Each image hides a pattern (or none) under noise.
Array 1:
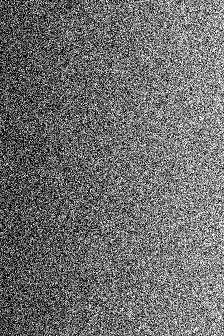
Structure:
a smooth slope
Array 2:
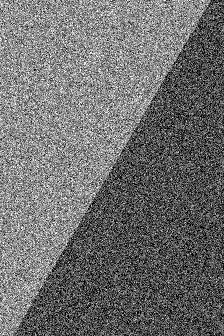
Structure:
a sharp edge
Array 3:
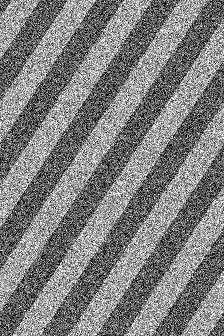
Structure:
diagonal stripes
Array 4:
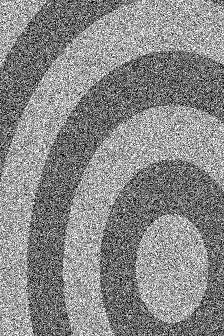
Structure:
rings round one point
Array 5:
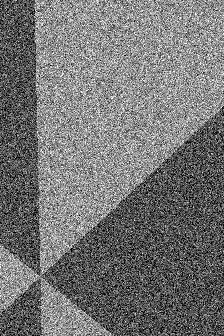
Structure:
spokes from one point
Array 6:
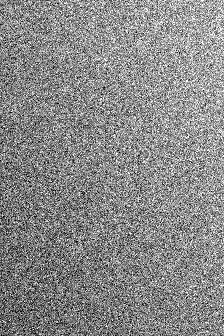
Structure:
a smooth slope
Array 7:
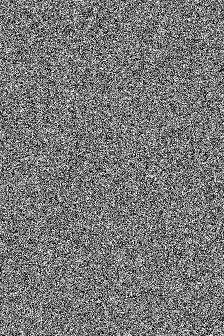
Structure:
only noise
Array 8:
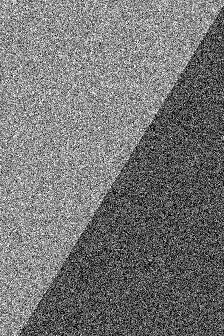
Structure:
a sharp edge
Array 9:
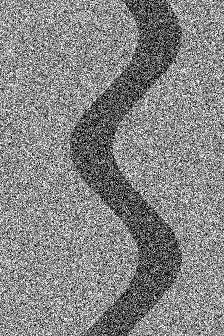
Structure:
a wavy band
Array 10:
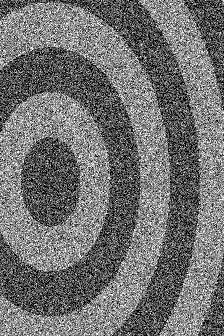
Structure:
rings round one point
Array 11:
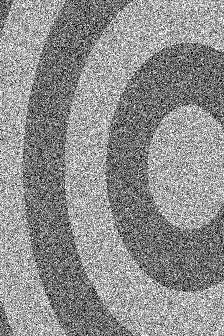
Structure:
rings round one point
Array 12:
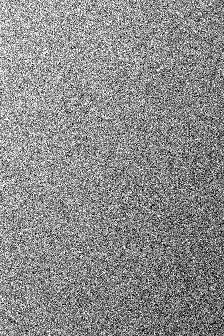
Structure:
a smooth slope
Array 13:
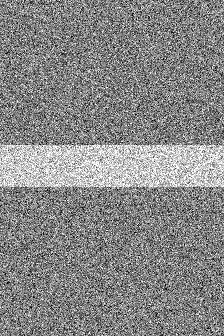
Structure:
one horizontal stripe
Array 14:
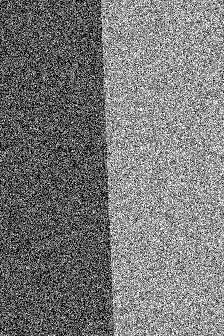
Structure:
a sharp edge
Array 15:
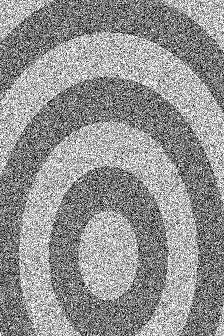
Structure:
rings round one point
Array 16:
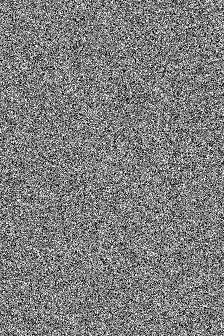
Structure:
only noise
